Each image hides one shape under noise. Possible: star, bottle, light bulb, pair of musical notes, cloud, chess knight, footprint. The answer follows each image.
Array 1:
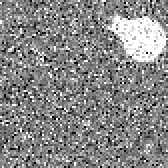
light light bulb, top right
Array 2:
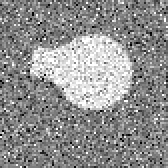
light light bulb
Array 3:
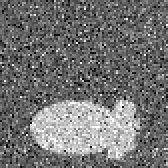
light footprint
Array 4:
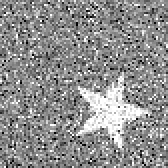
light star
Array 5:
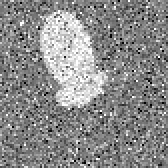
light footprint
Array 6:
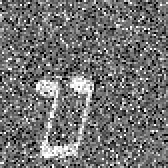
light pair of musical notes
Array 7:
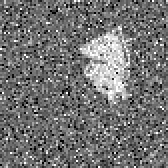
light chess knight
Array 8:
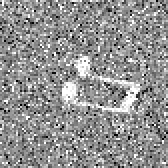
light pair of musical notes
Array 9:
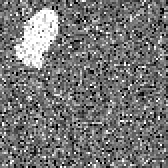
light footprint, top left
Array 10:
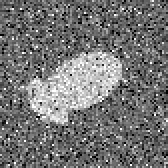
light footprint
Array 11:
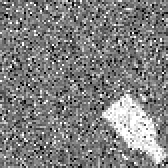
light bottle, bottom right
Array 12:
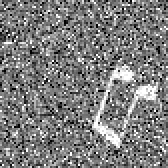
light pair of musical notes
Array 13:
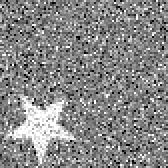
light star, bottom left
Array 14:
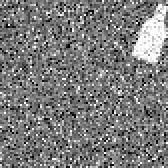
light bottle, top right
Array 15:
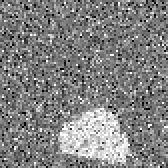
light cloud, bottom middle
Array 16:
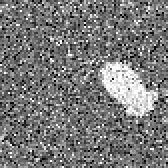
light footprint, middle right
